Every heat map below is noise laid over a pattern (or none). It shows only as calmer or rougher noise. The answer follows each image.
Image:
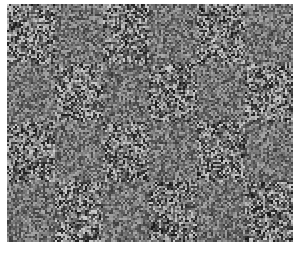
a checkerboard
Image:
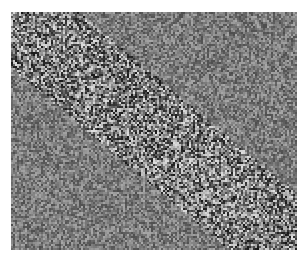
a diagonal band
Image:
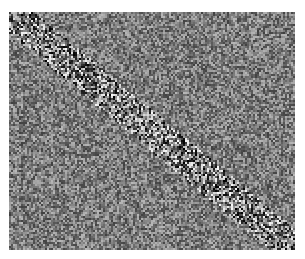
a diagonal band
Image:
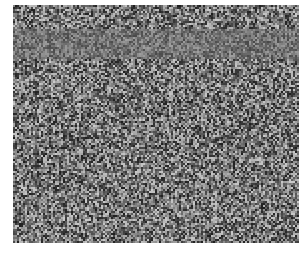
one band of rows
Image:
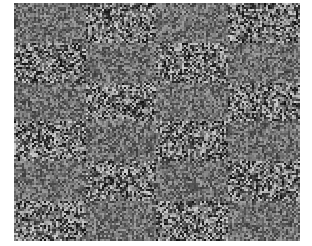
a checkerboard
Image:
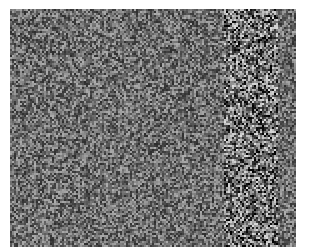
one band of columns
